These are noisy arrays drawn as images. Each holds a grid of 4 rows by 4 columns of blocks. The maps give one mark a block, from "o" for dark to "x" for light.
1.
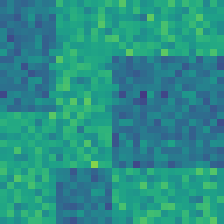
oxxx
oxoo
xxoo
xoxx
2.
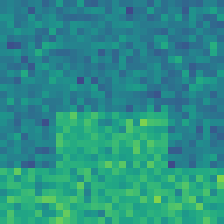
oooo
oooo
oxxo
xxxx
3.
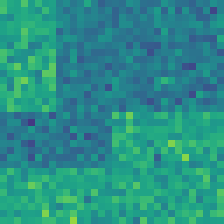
xooo
xooo
ooxx
xxxx
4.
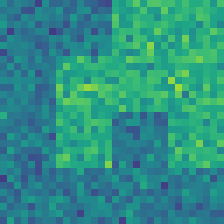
ooxx
oxxx
oxox
oooo
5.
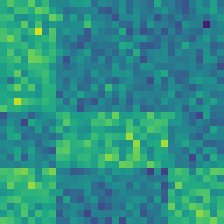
xooo
xooo
oxxo
xoox
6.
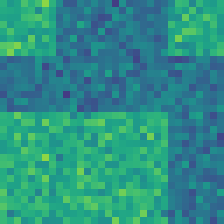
xoox
oooo
xxxo
xxxo
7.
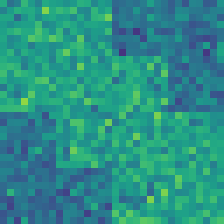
xxoo
xxxo
oxxx
ooxx
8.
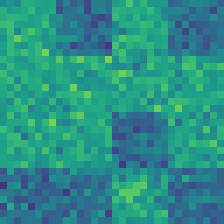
xoxo
xxxx
xxox
ooxo
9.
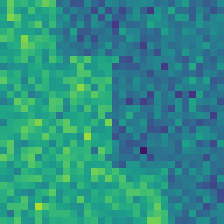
xooo
xxoo
xxoo
xxxo
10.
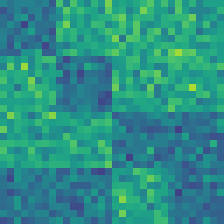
oxxx
xoxx
xxoo
ooxo
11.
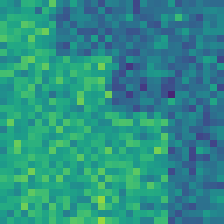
xooo
xxoo
xxxo
xxxo
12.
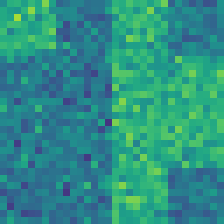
xoxo
ooxx
ooxx
ooxo
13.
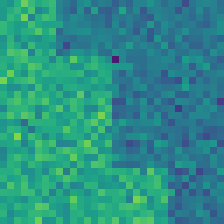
xooo
xxoo
xxoo
xxxo
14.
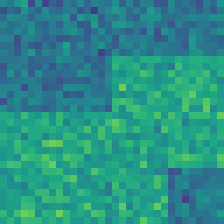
oooo
ooxx
xxxx
xxxo
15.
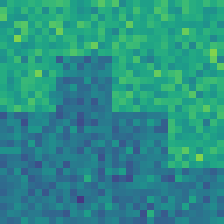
xxxx
xoxx
ooox
oooo
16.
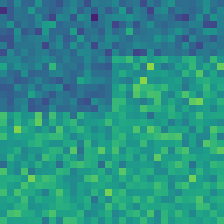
oooo
ooxx
xxxx
xxxx
